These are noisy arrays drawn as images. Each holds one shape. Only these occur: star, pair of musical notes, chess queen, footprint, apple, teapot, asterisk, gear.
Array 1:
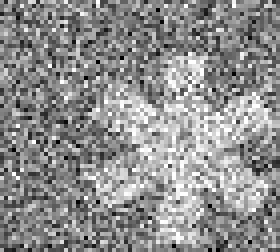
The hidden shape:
asterisk
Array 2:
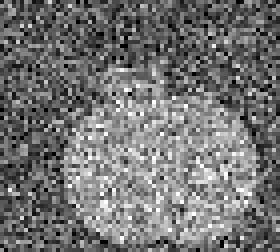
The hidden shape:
apple
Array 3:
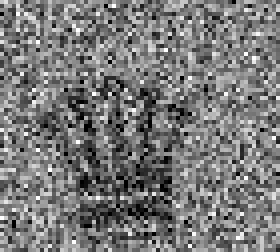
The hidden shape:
chess queen
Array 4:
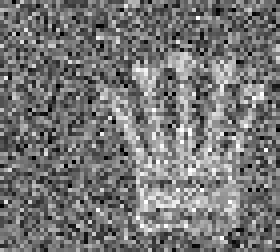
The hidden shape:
chess queen
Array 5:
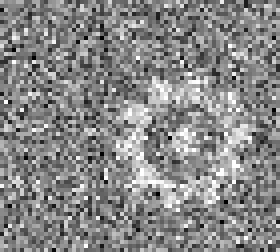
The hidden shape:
gear
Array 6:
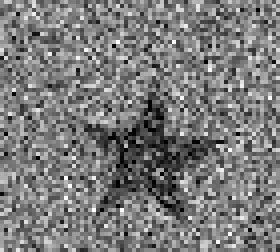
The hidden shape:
star
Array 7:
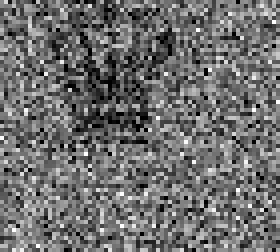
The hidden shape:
chess queen
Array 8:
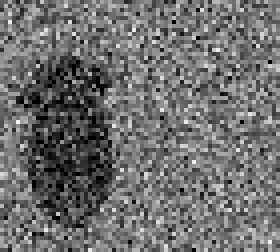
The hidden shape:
footprint
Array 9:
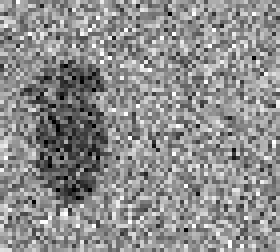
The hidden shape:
footprint
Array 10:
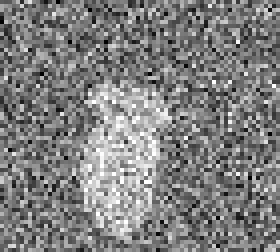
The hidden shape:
footprint
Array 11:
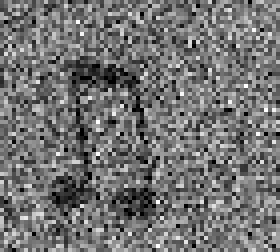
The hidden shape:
pair of musical notes
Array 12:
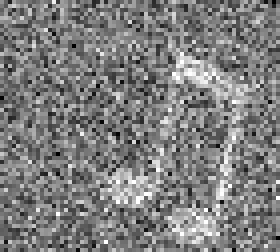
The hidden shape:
pair of musical notes
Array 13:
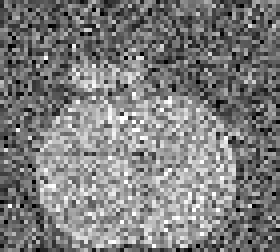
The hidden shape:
apple
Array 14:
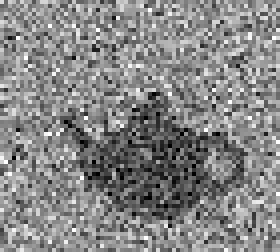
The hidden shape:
teapot
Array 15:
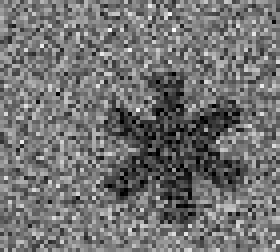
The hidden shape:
asterisk
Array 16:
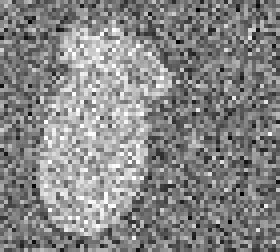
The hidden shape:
footprint
